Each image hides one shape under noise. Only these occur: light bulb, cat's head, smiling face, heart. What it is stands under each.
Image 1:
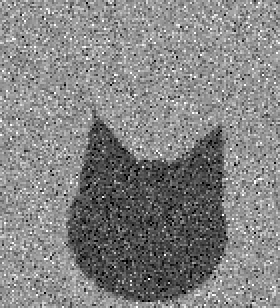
cat's head
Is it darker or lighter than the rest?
darker
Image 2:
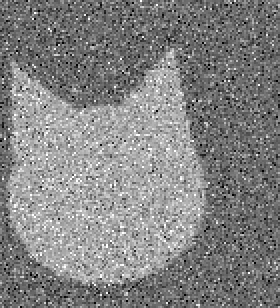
cat's head
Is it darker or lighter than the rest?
lighter
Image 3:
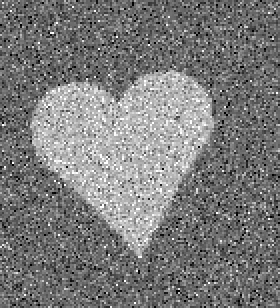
heart
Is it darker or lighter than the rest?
lighter
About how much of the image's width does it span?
two thirds
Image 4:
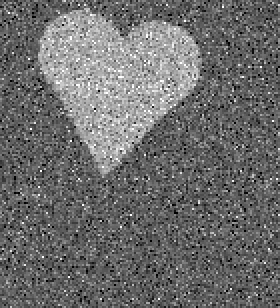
heart
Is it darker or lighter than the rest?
lighter
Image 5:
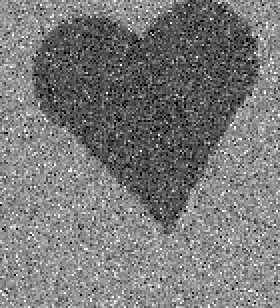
heart
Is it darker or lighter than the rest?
darker
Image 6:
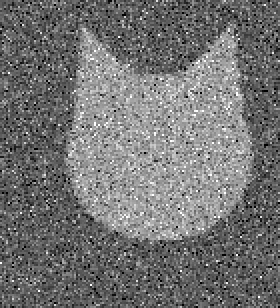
cat's head
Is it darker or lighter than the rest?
lighter
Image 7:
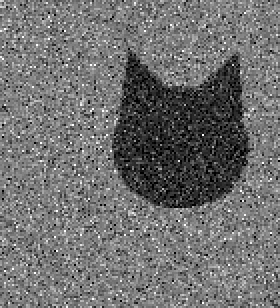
cat's head
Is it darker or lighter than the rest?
darker
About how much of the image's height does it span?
half
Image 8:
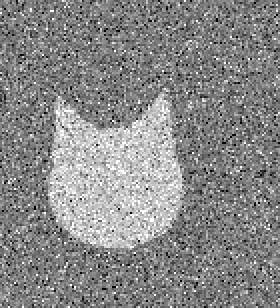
cat's head
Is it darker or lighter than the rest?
lighter
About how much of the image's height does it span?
half
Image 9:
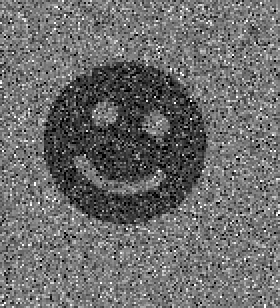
smiling face
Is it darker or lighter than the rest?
darker
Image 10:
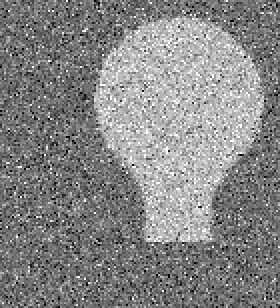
light bulb
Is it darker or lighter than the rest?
lighter
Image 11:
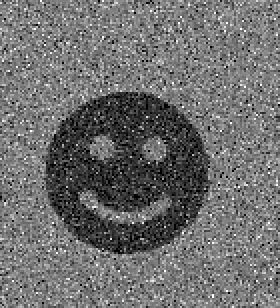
smiling face
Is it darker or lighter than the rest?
darker
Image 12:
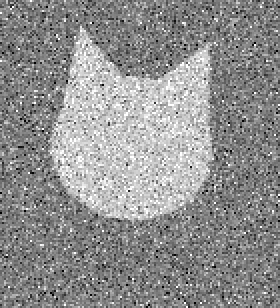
cat's head
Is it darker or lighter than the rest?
lighter
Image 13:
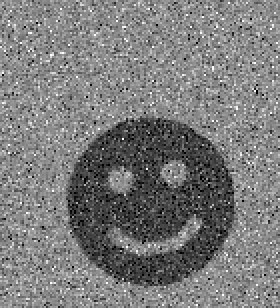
smiling face
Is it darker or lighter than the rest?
darker
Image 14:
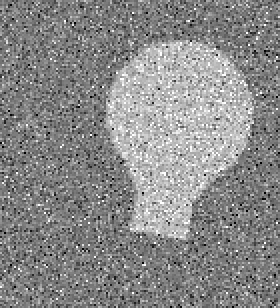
light bulb
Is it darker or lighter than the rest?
lighter
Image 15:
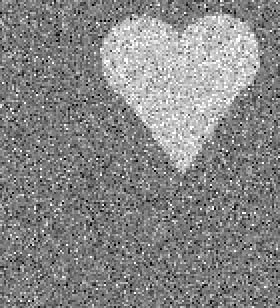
heart
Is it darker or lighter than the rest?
lighter
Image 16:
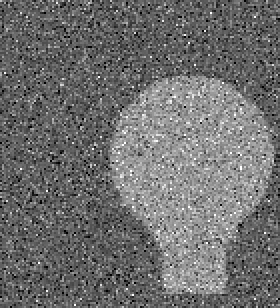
light bulb
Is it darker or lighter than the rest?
lighter
